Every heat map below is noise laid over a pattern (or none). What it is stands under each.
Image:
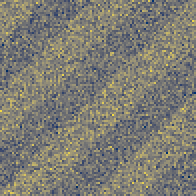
diagonal stripes
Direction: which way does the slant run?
bottom left to top right
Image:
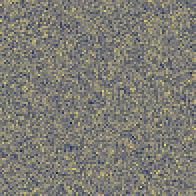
only noise
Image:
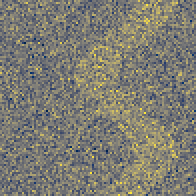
a wavy band
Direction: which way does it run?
top to bottom
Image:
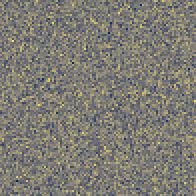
only noise
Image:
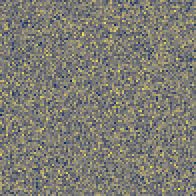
only noise
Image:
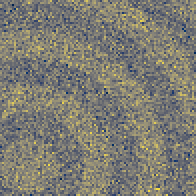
rings round one point
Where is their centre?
bottom left
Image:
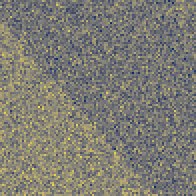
a sharp edge
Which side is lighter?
bottom left
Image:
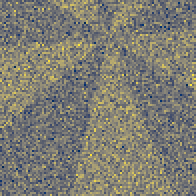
spokes from one point
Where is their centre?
top middle
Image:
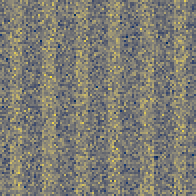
vertical stripes
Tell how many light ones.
6
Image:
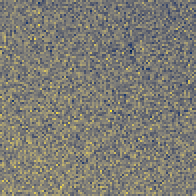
a smooth slope
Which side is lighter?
bottom left
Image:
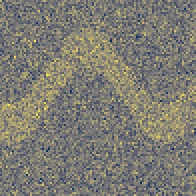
a wavy band
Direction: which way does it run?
left to right
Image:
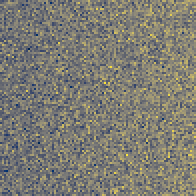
a smooth slope
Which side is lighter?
right
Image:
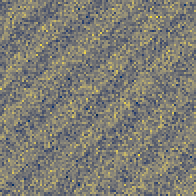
diagonal stripes
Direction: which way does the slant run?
bottom left to top right
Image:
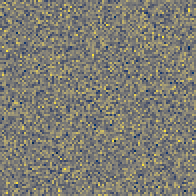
only noise
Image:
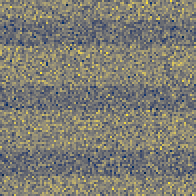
horizontal stripes
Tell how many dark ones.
3
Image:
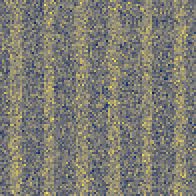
vertical stripes
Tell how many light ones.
6
